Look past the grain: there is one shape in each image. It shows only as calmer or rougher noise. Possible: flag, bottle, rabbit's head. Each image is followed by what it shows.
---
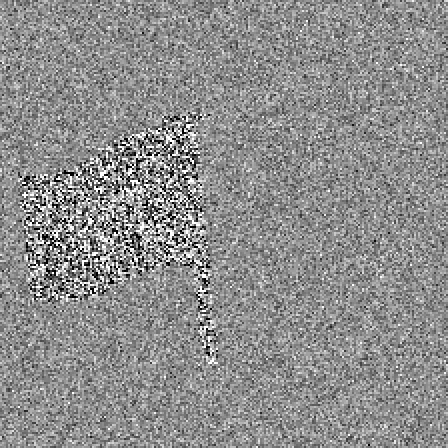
flag
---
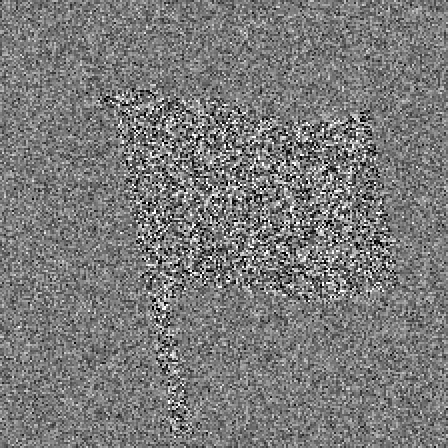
flag
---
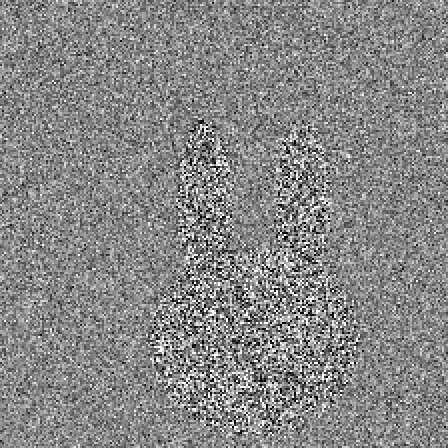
rabbit's head
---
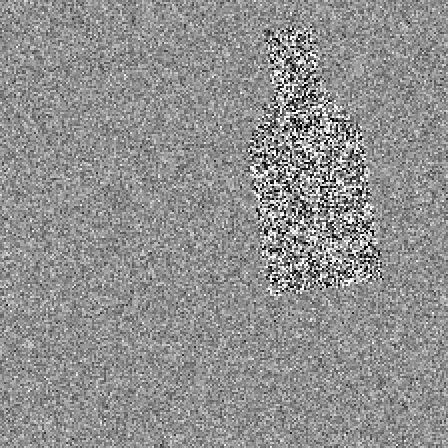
bottle
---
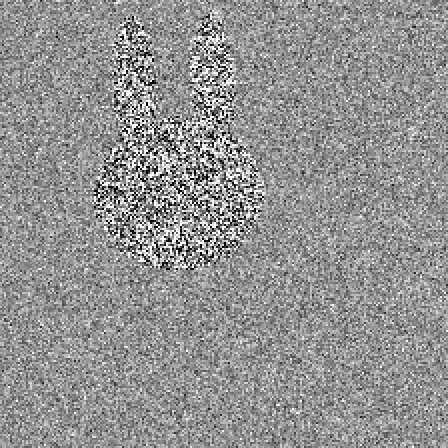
rabbit's head
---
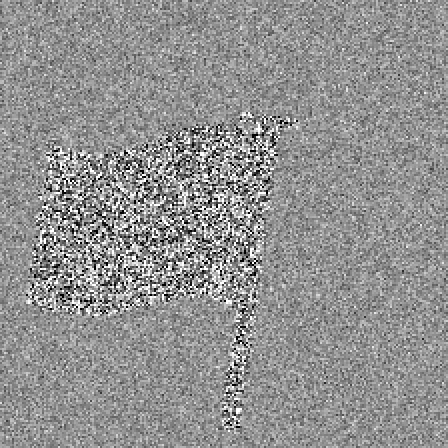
flag
